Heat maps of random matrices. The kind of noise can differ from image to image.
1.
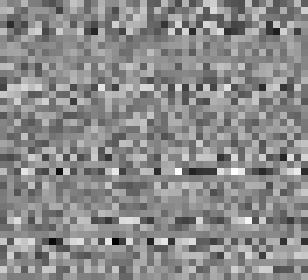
rows of uneven size
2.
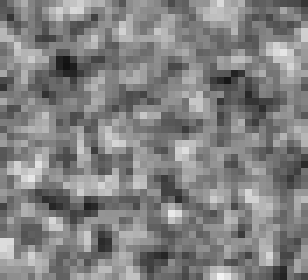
blotchy
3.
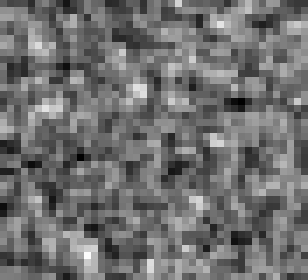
blotchy
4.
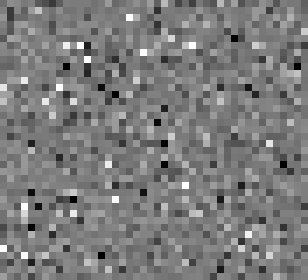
heavy tails
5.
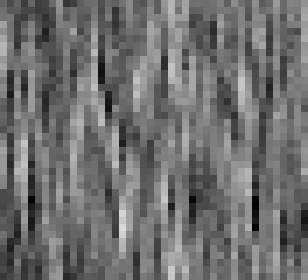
streaked along the columns
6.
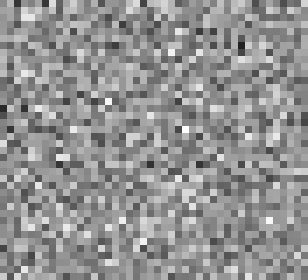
independent entries
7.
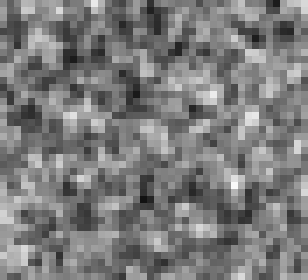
blotchy
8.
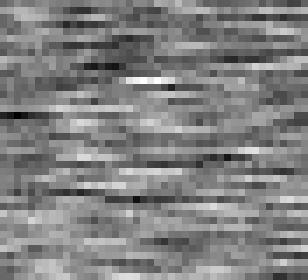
streaked along the rows
